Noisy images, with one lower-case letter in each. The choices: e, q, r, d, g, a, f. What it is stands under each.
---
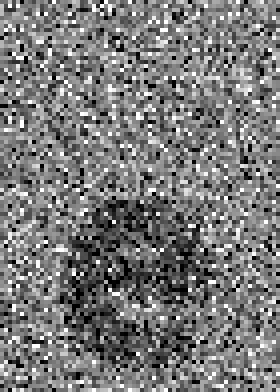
e
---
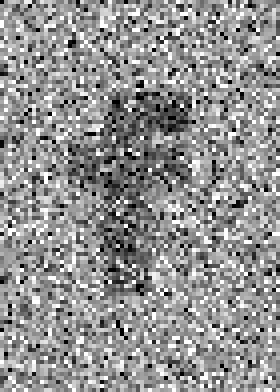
f
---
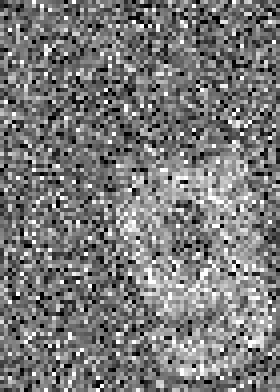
g
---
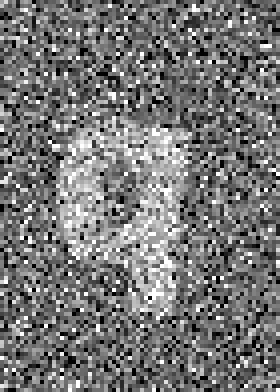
q
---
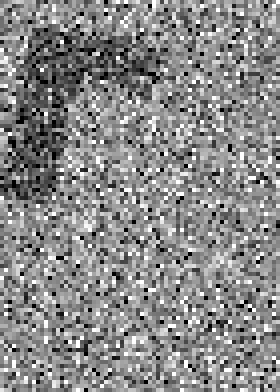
r
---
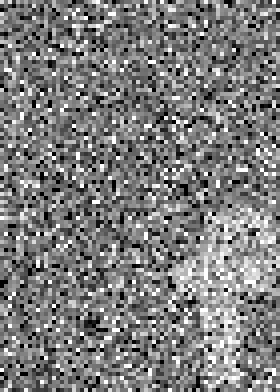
f
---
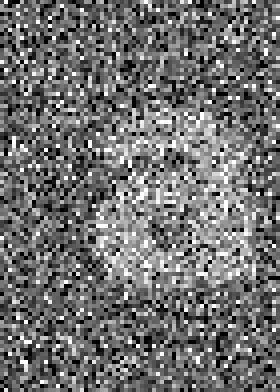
a
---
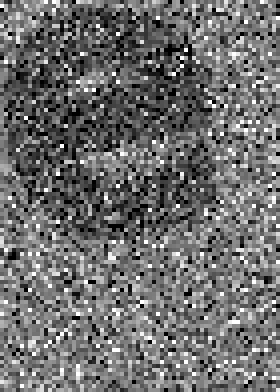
e
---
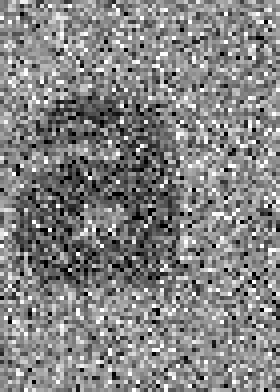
a
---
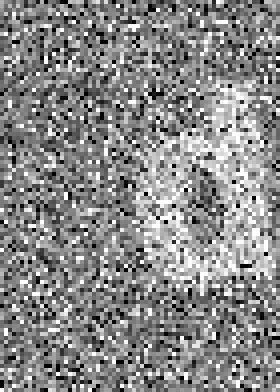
d
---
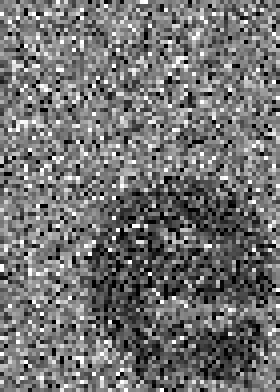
e
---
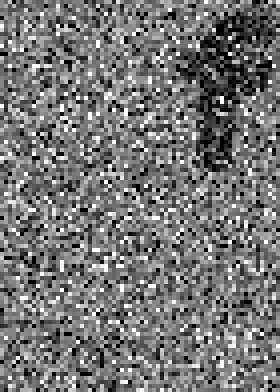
f
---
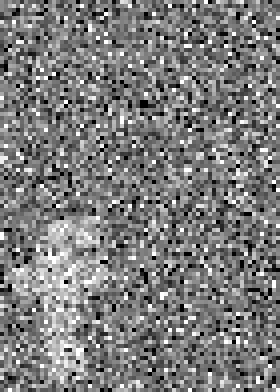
f
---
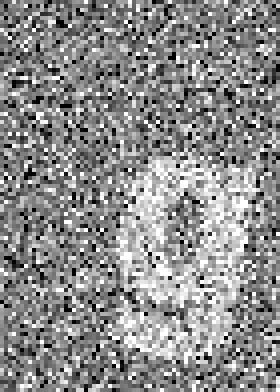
g
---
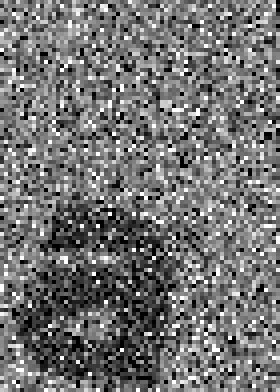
a
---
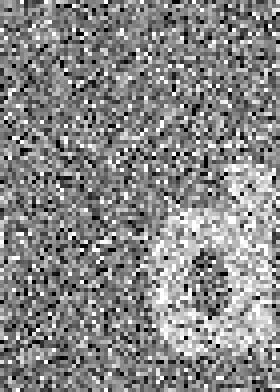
d
